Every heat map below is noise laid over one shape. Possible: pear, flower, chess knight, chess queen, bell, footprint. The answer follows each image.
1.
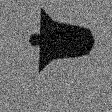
bell
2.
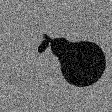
pear
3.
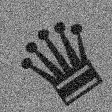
chess queen
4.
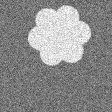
flower
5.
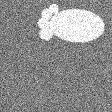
footprint
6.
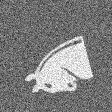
chess knight
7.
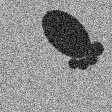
footprint
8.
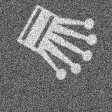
chess queen
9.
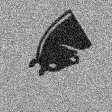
chess knight
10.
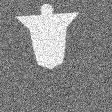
bell
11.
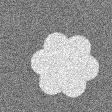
flower
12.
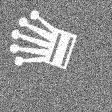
chess queen
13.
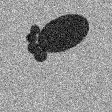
footprint
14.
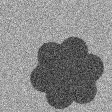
flower
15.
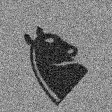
chess knight
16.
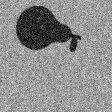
pear
